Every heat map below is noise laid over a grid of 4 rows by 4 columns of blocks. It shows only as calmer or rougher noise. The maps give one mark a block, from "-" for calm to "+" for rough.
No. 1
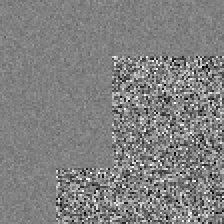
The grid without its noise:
- - - -
- - + +
- - + +
- + + +
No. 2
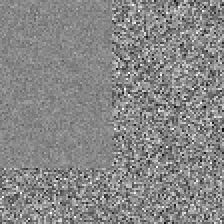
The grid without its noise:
- - + +
- - + +
- - + +
+ + + +
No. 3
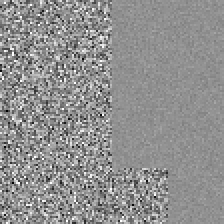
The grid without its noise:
+ + - -
+ + - -
+ + - -
+ + + -
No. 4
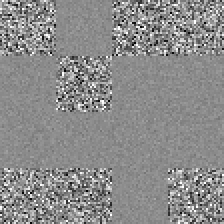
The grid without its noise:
+ - + +
- + - -
- - - -
+ + - +
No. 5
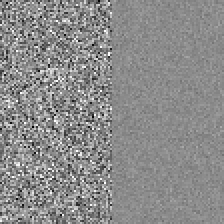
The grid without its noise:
+ + - -
+ + - -
+ + - -
+ + - -
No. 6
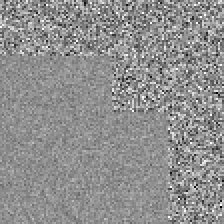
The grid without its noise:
+ + + +
- - + +
- - - +
- - - +
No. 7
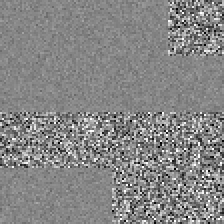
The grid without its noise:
- - - +
- - - -
+ + + +
- - + +
